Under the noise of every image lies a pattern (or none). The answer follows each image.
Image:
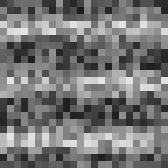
horizontal stripes
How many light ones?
3
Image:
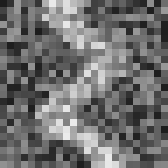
a wavy band
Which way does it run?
top to bottom
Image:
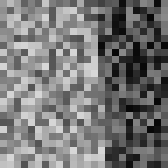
a sharp edge
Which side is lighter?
left
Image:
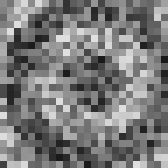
rings round one point
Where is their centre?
centre
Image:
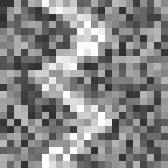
a wavy band
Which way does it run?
top to bottom
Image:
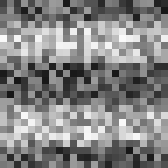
horizontal stripes
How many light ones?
2
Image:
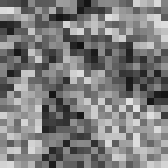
spokes from one point
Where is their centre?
top left
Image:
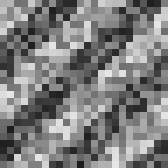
diagonal stripes
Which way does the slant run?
bottom left to top right
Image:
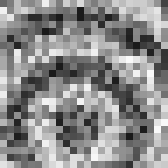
rings round one point
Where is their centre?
bottom middle
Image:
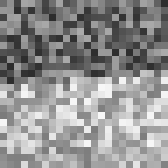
a sharp edge
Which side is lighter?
bottom
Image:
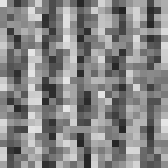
vertical stripes
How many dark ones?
5
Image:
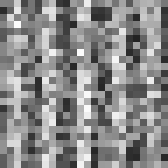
vertical stripes
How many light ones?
5
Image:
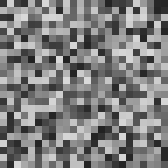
only noise
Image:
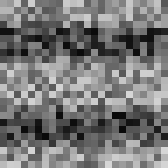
horizontal stripes
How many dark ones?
2
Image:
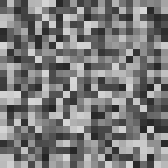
only noise
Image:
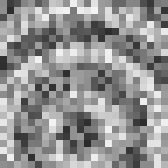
rings round one point
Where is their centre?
bottom middle
